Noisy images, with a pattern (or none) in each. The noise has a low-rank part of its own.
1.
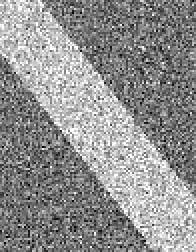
a diagonal band
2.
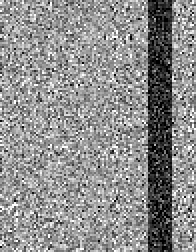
one band of columns
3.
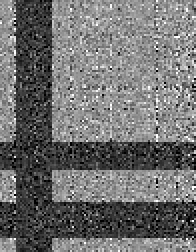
bands of rows crossing bands of columns
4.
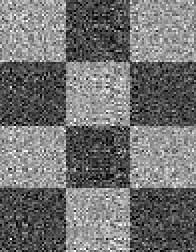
a checkerboard
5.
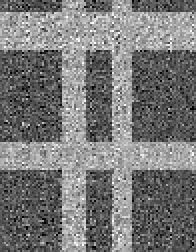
bands of rows crossing bands of columns
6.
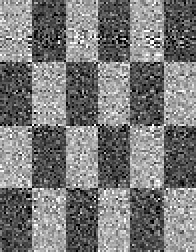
a checkerboard
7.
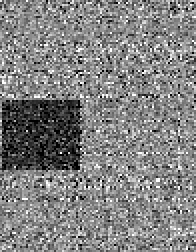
one block
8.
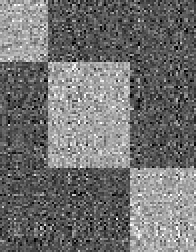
blocks along the diagonal
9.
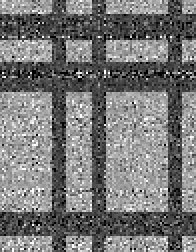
bands of rows crossing bands of columns
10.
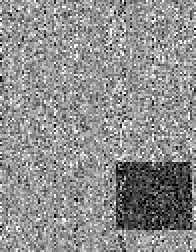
one block
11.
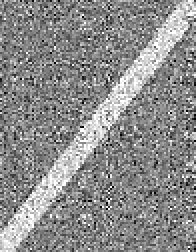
a diagonal band
